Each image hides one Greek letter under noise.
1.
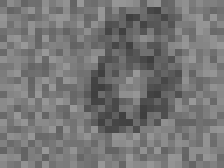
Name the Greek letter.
delta
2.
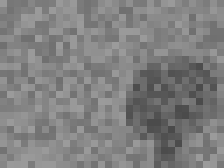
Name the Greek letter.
phi
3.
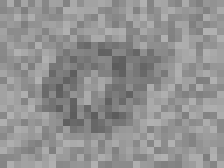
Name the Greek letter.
sigma
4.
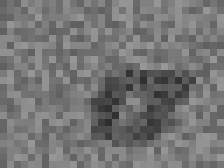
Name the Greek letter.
sigma
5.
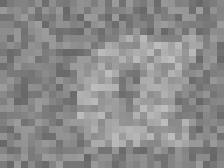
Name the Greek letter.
alpha
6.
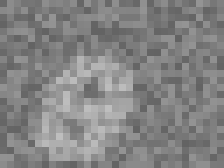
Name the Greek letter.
theta
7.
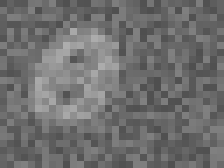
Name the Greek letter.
theta
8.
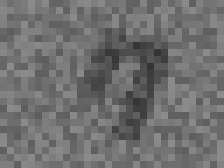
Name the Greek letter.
eta
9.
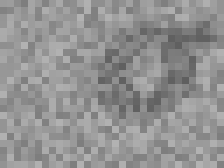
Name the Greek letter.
sigma
